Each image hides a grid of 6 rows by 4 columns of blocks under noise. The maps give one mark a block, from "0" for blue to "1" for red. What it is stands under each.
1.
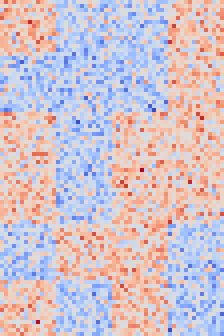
1 0 0 1
0 0 0 1
1 0 1 1
1 0 1 1
0 1 1 0
1 0 1 0
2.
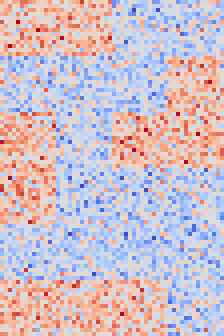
1 1 0 0
0 0 0 1
1 0 1 1
1 0 0 0
0 0 0 0
1 1 1 0
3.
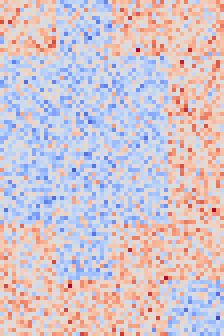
1 0 1 1
0 0 0 1
0 0 0 1
0 0 0 1
1 0 1 1
1 1 1 0
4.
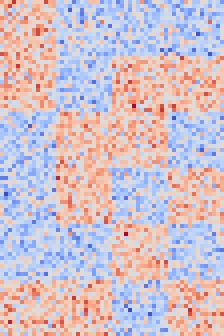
1 0 0 0
1 0 1 1
0 1 1 0
0 1 0 1
0 0 1 0
1 1 0 1
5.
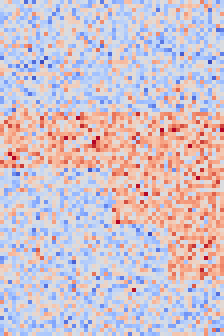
0 0 0 0
0 0 0 0
1 1 1 1
0 0 1 1
0 0 0 1
0 0 0 0
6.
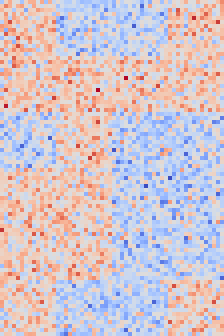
1 0 0 1
1 1 1 1
0 1 0 0
1 1 0 0
1 1 0 0
1 0 0 1
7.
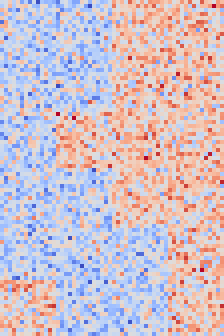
0 0 1 1
0 0 1 1
0 1 1 1
0 0 1 1
0 0 0 1
1 0 0 1
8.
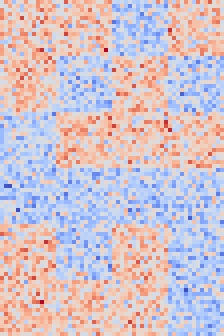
1 1 0 1
1 0 1 0
0 1 1 1
0 0 0 0
1 0 1 0
1 1 1 0
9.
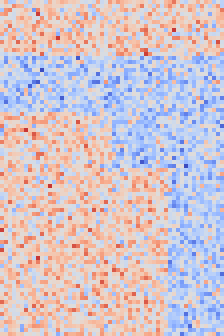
1 1 1 1
0 0 0 0
1 1 0 0
1 1 1 0
1 1 1 0
1 1 1 0
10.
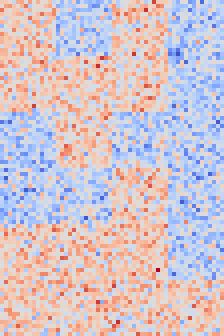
1 0 1 0
1 1 1 0
0 1 0 0
0 0 1 0
1 1 1 0
1 1 1 1
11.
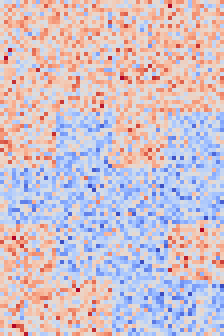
1 1 1 1
1 1 1 1
1 0 1 0
0 0 0 0
1 0 0 1
1 1 0 0
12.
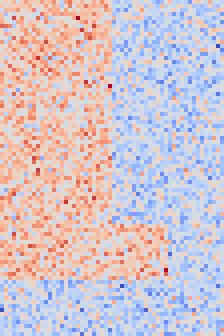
1 1 0 0
1 1 0 0
1 1 0 0
1 1 0 0
1 1 1 0
0 0 0 0
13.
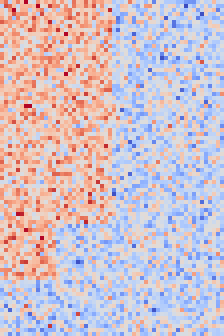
1 1 0 0
1 1 0 0
1 1 0 0
1 1 0 0
1 0 0 0
0 0 0 0
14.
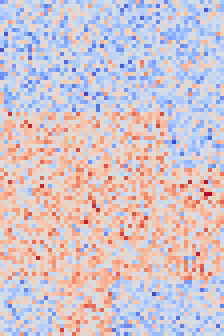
0 0 0 0
0 0 0 0
1 1 1 0
1 1 1 1
1 1 1 1
0 1 0 0
